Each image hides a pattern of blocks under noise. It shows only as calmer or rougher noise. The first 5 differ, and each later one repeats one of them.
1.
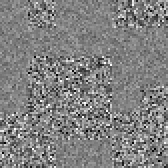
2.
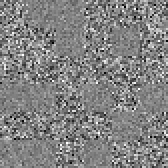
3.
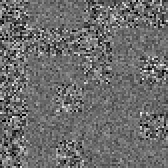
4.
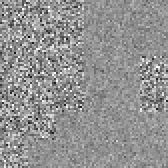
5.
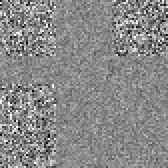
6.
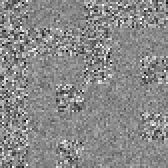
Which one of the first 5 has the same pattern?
3
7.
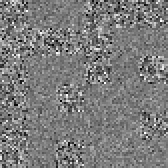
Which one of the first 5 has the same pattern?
3
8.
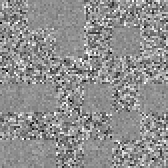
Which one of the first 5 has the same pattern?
2
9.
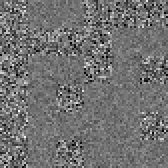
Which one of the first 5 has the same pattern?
3
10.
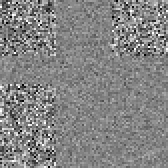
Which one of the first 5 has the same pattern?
5
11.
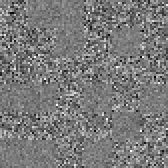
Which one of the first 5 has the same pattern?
2
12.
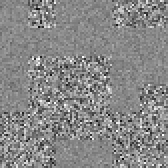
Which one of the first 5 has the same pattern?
1
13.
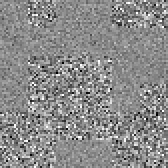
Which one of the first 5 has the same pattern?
1
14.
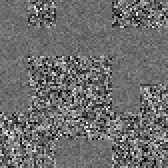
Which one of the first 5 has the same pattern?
1
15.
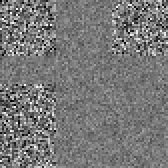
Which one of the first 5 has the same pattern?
5
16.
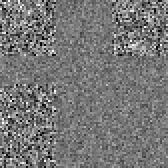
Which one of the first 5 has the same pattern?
5
